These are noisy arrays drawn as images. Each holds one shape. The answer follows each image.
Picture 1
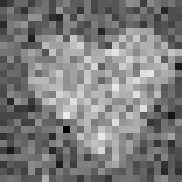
light heart
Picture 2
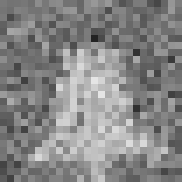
light bell
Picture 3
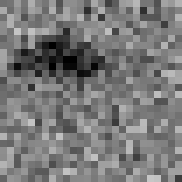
dark umbrella
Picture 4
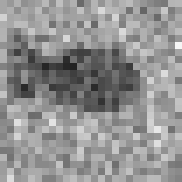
dark fish
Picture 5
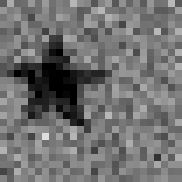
dark star
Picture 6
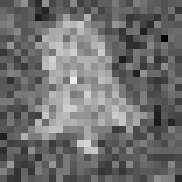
light bell
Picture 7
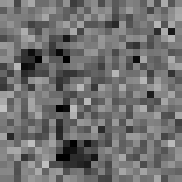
dark musical note
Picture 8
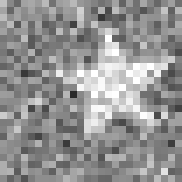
light star
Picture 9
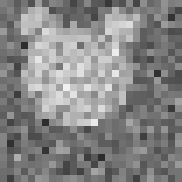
light bear's head
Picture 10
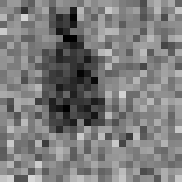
dark bottle
